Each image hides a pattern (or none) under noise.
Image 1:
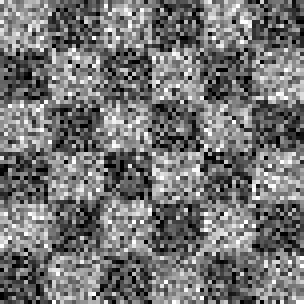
a checkerboard
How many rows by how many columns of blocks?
6 by 6
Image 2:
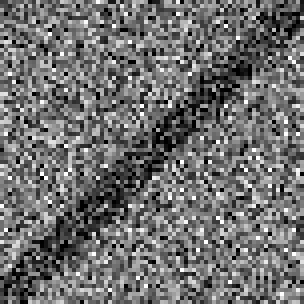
a diagonal band
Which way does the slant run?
bottom left to top right
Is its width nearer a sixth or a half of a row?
a sixth
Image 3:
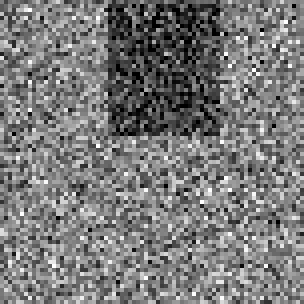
one block
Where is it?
top middle
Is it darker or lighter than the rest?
darker
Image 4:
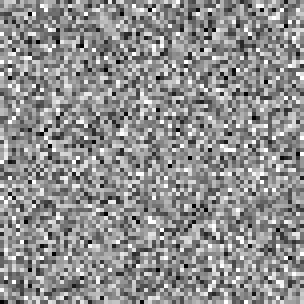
only noise
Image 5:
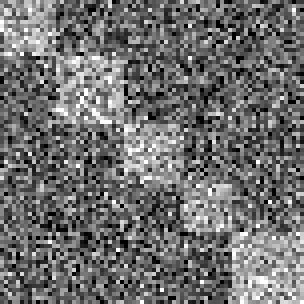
blocks along the diagonal
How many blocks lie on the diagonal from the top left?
5
